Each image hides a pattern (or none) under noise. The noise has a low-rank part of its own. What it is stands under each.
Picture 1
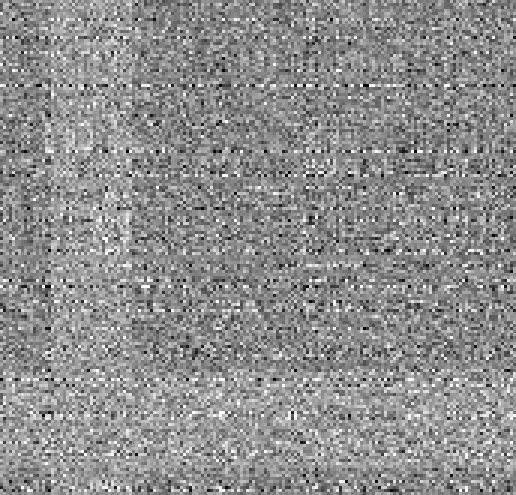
bands of rows crossing bands of columns
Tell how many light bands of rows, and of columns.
1 and 1
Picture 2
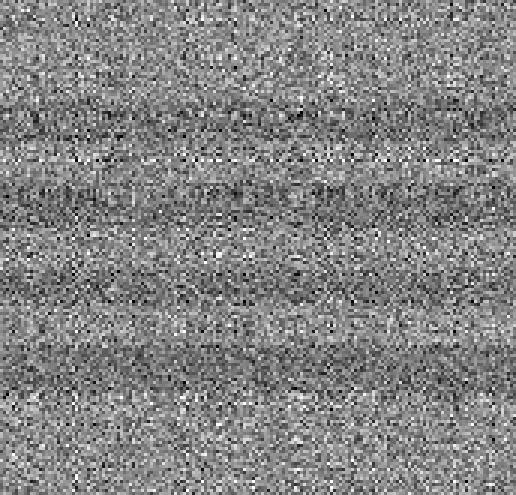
bands of rows
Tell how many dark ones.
4
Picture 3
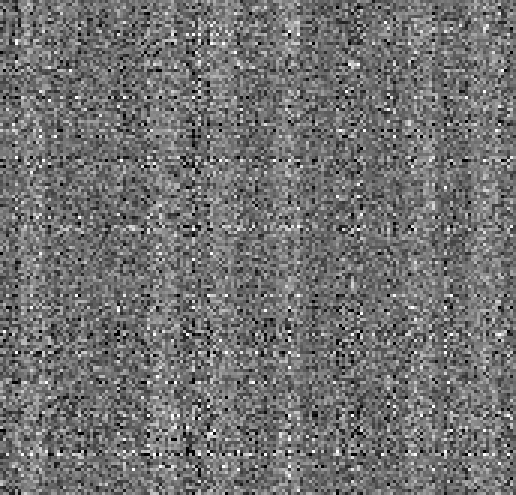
bands of columns
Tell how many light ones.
6
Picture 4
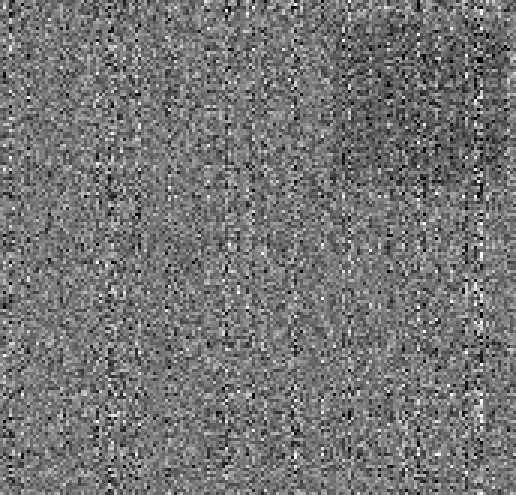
one block
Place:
top right
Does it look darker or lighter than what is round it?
darker
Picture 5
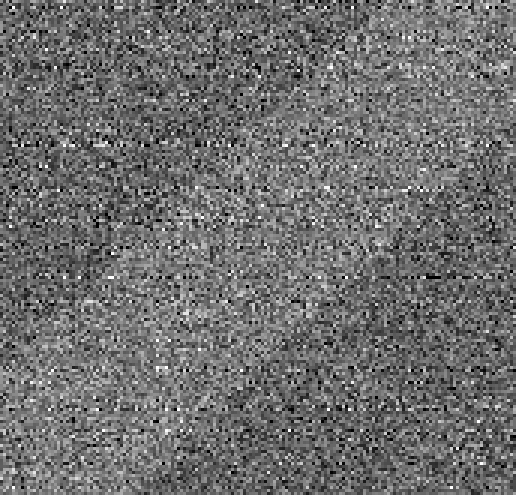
a diagonal band
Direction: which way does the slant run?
bottom left to top right
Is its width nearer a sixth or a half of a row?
a half
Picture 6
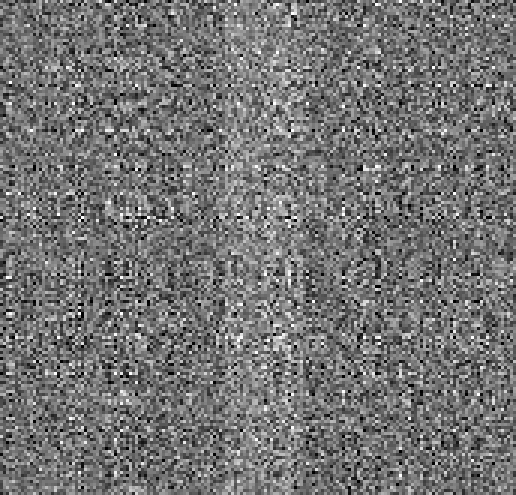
one band of columns
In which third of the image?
middle
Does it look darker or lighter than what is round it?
lighter
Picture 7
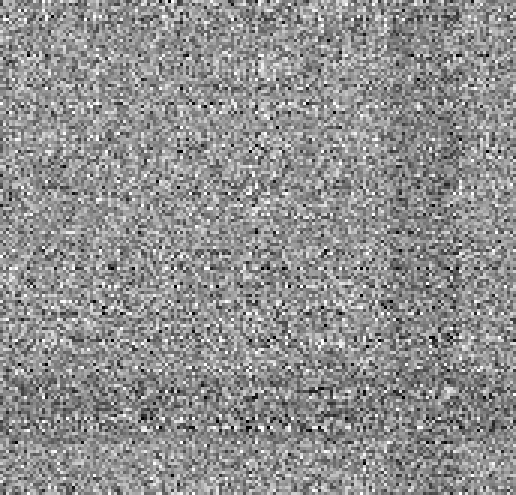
bands of rows crossing bands of columns
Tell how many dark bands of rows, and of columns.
1 and 1
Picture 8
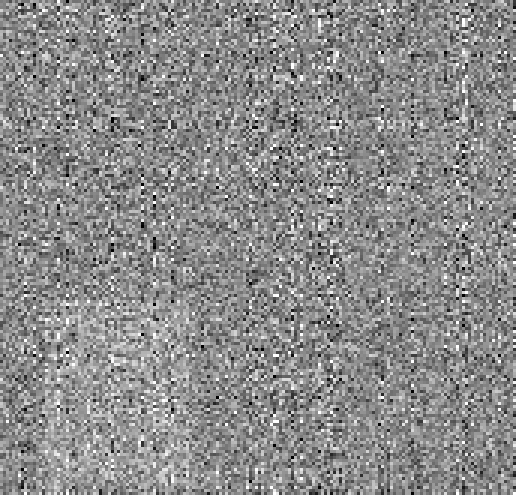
one block
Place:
bottom left
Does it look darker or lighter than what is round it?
lighter
